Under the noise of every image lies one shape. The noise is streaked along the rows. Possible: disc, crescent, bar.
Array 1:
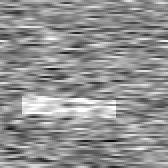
bar
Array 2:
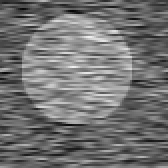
disc
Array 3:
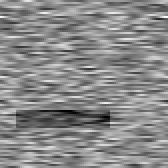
bar
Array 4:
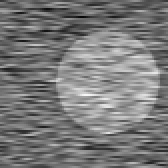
disc
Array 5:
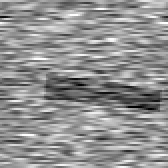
bar
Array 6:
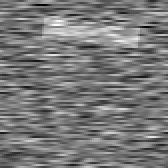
bar
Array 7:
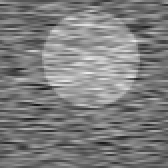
disc
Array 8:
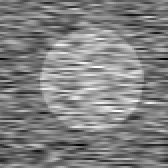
disc
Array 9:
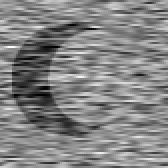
crescent
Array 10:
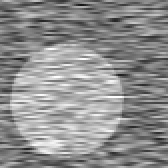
disc
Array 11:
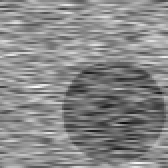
disc
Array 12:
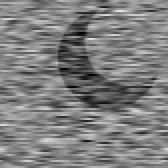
crescent
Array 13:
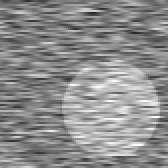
disc
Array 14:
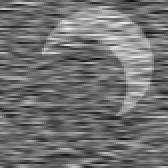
crescent
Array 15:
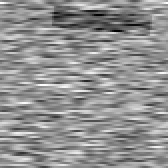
bar
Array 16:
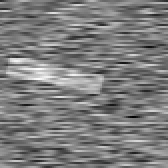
bar
